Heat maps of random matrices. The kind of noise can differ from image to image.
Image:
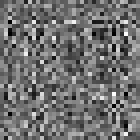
low rank plus noise
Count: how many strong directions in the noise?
three or four
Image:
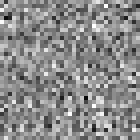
low rank plus noise
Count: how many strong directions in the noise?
five to eight
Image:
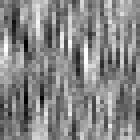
streaked along the columns
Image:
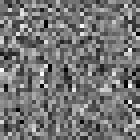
low rank plus noise
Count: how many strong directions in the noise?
five to eight
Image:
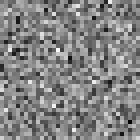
independent entries
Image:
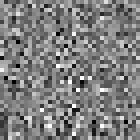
low rank plus noise
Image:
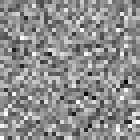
independent entries
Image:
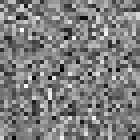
low rank plus noise
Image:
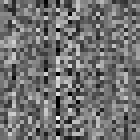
columns of uneven size
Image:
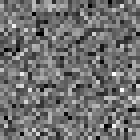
independent entries
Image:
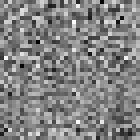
low rank plus noise
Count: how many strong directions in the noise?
five to eight
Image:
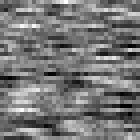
streaked along the rows
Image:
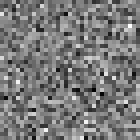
independent entries
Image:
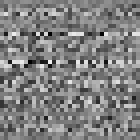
rows of uneven size
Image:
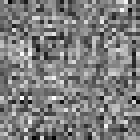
low rank plus noise
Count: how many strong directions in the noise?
three or four
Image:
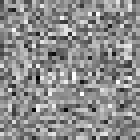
low rank plus noise
